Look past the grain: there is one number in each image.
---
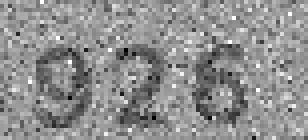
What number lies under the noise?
926
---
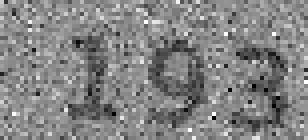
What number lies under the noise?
193
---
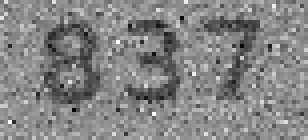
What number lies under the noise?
837
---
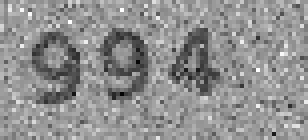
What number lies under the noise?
994
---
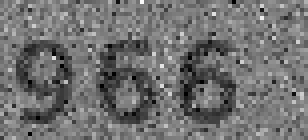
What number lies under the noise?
966
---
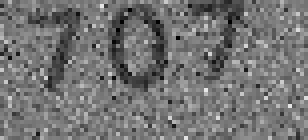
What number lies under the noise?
707
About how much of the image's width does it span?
two thirds
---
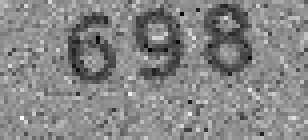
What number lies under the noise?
698
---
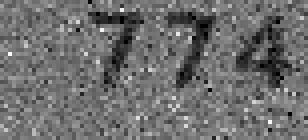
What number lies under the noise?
774
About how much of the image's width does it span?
two thirds
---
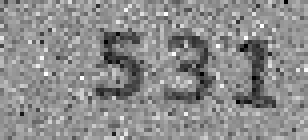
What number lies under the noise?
531
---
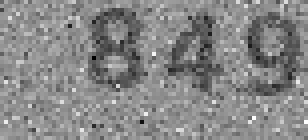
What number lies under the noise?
849
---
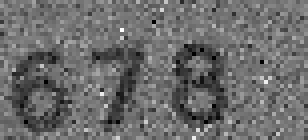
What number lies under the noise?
678
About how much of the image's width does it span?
two thirds
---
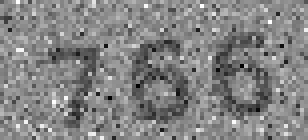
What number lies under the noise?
766
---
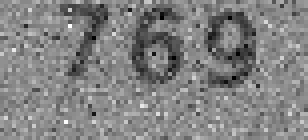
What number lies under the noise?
769
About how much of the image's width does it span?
two thirds
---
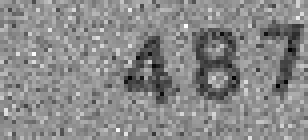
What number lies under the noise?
487
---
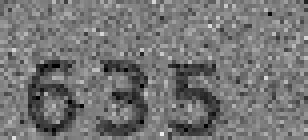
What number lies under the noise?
635
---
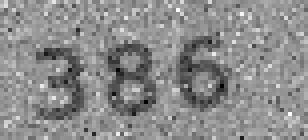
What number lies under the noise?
386
